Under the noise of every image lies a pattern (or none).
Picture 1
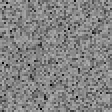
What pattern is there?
only noise
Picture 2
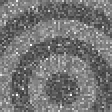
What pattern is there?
rings round one point
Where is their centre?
bottom middle
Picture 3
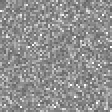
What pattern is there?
only noise
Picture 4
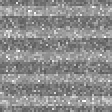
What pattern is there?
horizontal stripes
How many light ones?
5
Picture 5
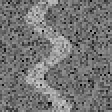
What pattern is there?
a wavy band
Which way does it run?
top to bottom
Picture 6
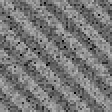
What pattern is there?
diagonal stripes
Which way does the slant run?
top left to bottom right
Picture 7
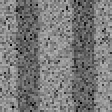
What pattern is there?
vertical stripes
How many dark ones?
2
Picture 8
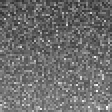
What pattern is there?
a smooth slope
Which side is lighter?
bottom
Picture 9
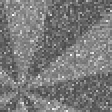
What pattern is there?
spokes from one point
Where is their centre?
bottom left
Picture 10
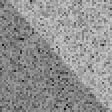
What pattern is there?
a sharp edge
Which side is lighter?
top right
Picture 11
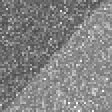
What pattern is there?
a sharp edge
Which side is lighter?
bottom right
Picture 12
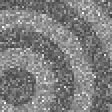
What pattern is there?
rings round one point
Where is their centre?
bottom left
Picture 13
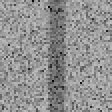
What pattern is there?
one vertical stripe
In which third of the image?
middle
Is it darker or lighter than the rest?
darker
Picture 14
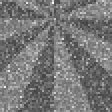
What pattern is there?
spokes from one point
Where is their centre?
top middle
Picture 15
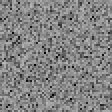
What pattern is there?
only noise
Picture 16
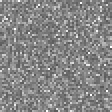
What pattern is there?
only noise
